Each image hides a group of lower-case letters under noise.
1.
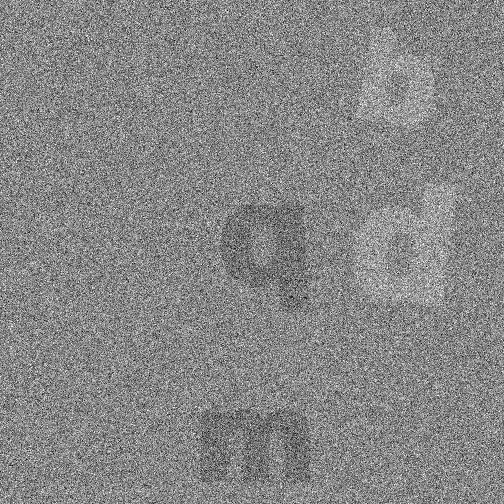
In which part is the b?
top right
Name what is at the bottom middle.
m
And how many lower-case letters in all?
4
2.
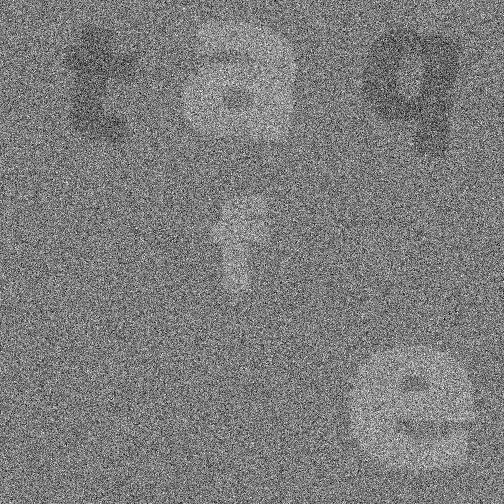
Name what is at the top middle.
a
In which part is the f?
centre
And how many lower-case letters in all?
5
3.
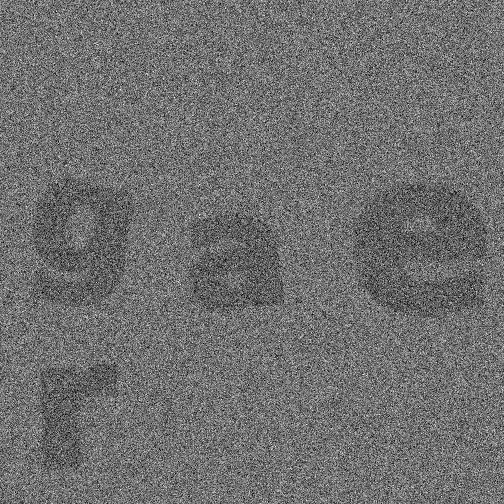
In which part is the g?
middle left
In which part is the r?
bottom left
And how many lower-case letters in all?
4
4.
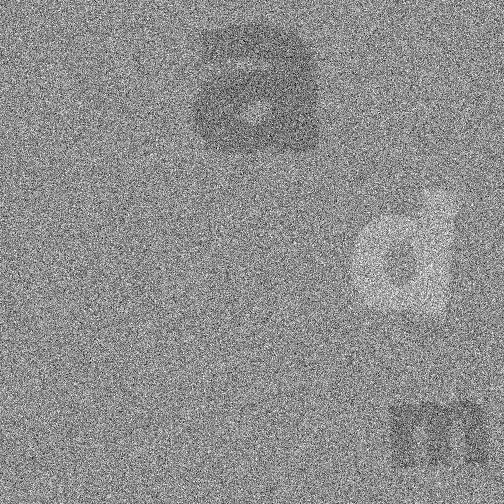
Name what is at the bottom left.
nothing
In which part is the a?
top middle
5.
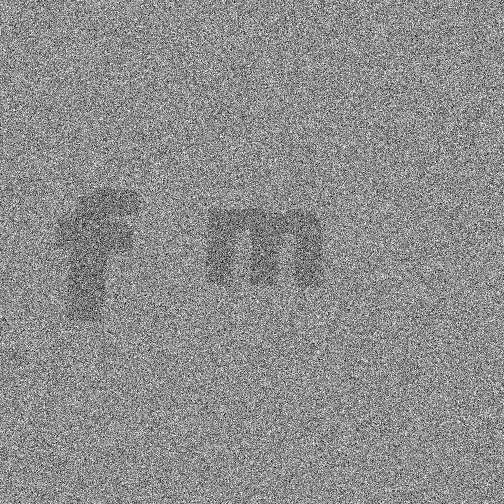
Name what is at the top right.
nothing
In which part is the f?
middle left
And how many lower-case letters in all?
2
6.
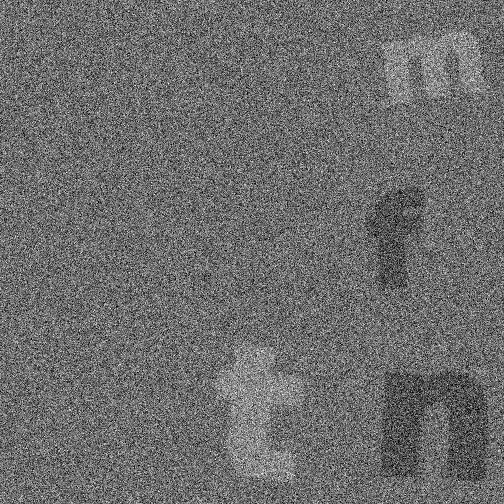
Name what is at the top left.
nothing
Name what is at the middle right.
f
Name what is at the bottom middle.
t
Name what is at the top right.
m
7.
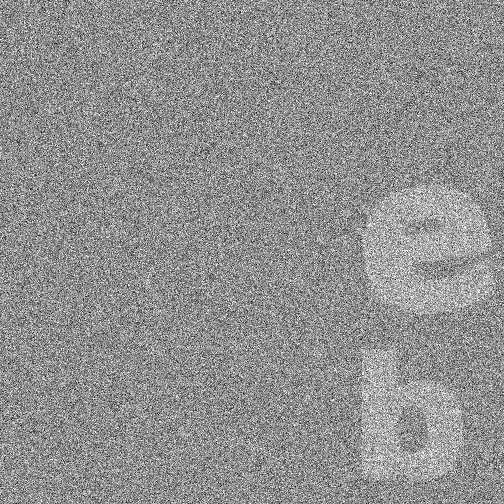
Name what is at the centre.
nothing
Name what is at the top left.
nothing
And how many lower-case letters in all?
2
